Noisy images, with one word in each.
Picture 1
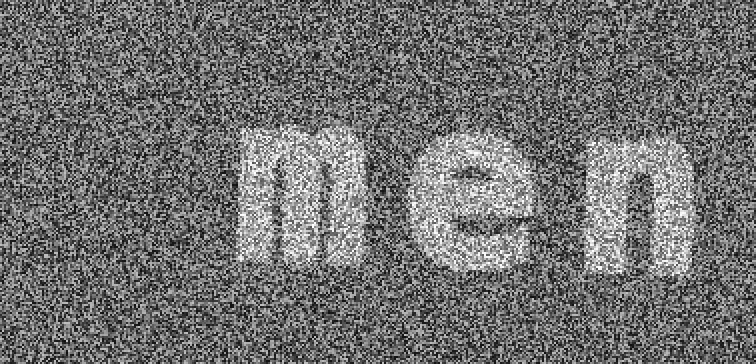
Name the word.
men
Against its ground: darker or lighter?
lighter
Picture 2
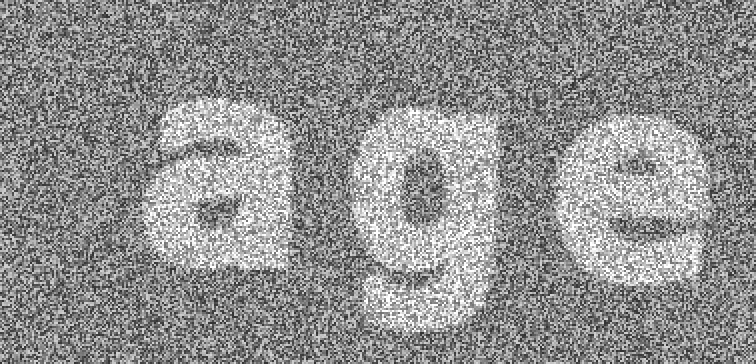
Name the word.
age
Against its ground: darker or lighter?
lighter
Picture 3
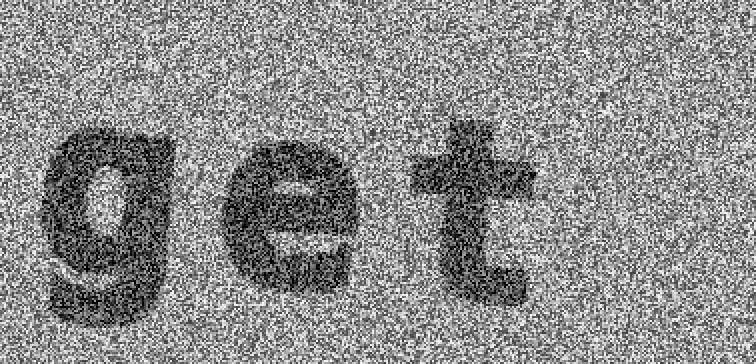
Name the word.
get
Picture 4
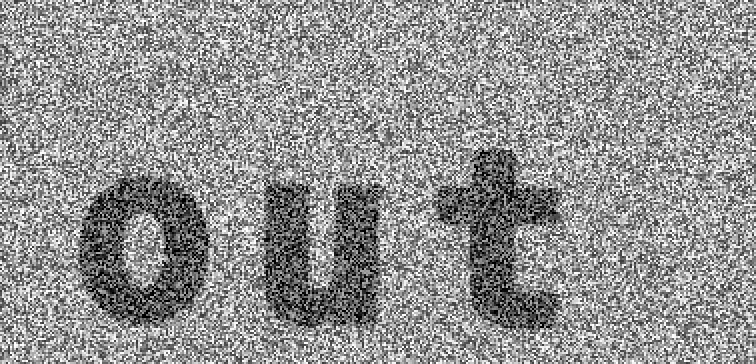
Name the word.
out
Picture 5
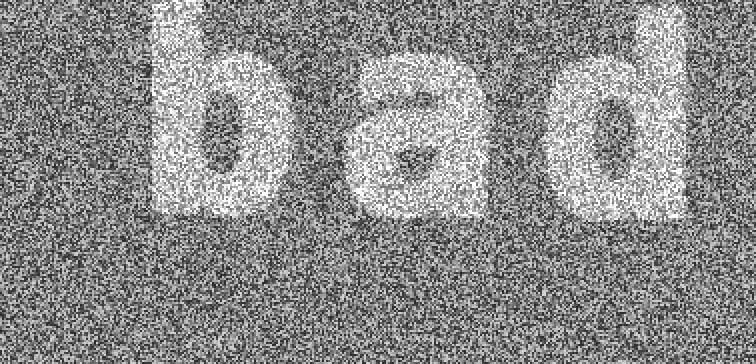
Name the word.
bad
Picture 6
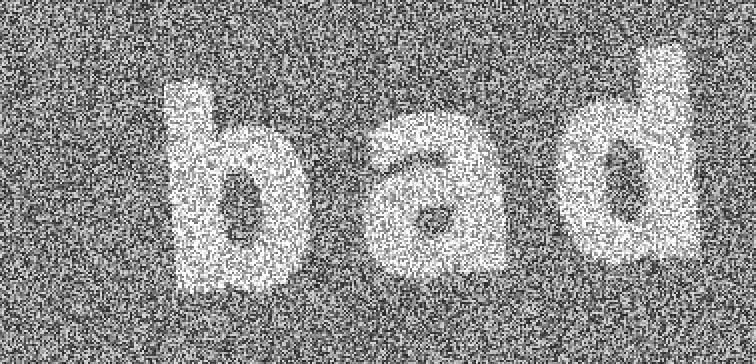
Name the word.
bad
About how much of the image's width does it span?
two thirds
